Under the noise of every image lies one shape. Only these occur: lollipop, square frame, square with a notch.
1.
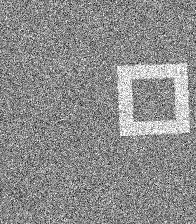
square frame
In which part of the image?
middle right
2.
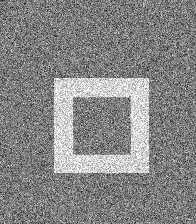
square frame
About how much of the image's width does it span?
half
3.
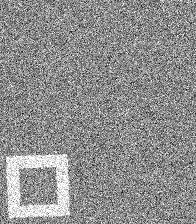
square frame
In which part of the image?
bottom left
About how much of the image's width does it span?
a third
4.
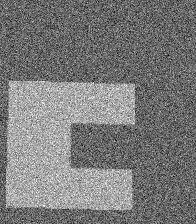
square with a notch
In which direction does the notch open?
right
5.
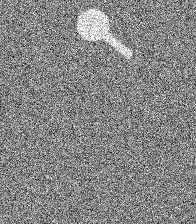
lollipop
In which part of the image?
top middle
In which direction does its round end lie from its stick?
up and left
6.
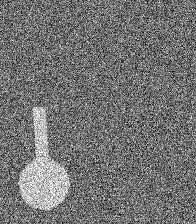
lollipop
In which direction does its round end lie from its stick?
down
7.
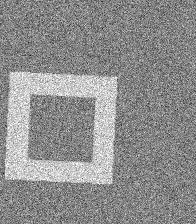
square frame
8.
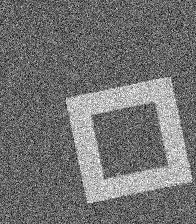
square frame
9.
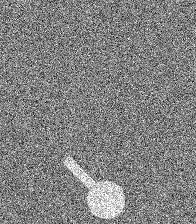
lollipop
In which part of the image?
bottom middle
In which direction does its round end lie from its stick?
down and right
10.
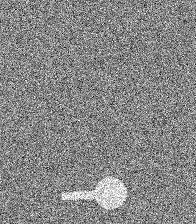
lollipop
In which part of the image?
bottom middle
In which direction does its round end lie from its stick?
right
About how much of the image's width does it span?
a third
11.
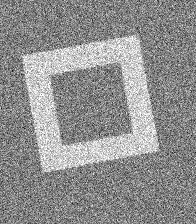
square frame
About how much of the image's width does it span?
two thirds
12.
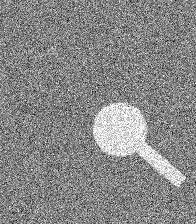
lollipop
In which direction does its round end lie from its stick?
up and left
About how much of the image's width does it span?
half
